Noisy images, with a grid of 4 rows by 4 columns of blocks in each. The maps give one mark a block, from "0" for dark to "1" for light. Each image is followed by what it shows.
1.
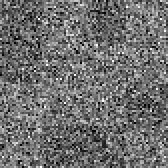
0101
0111
1110
1001
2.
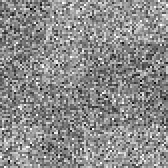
0111
0100
0000
1011
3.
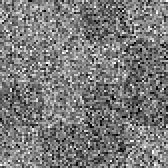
1101
1110
0100
1001
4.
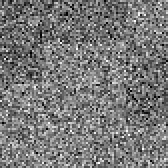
0001
0110
1110
1111
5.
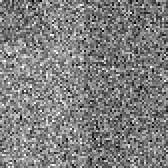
0100
1100
1100
1100
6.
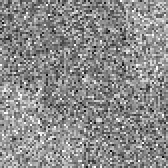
0001
0001
1000
1100
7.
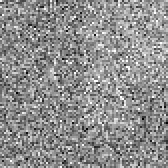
0011
0011
0010
0000
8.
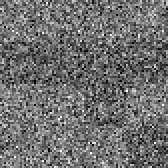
1111
0000
1101
1110
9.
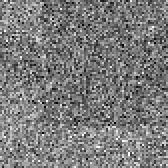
1000
0000
1000
1111
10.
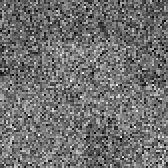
0000
0110
1111
1101
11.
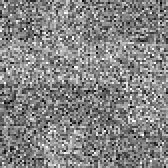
0100
1111
0001
0100
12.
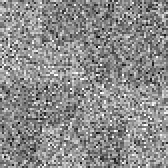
1000
1100
0011
0101
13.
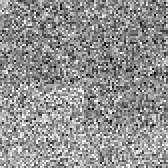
0000
0000
1100
1111
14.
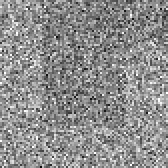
1000
1001
1001
1111
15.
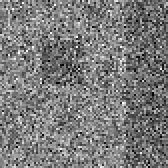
1110
1010
1110
1110
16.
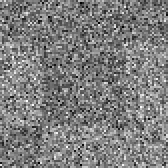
0000
1001
1001
0111
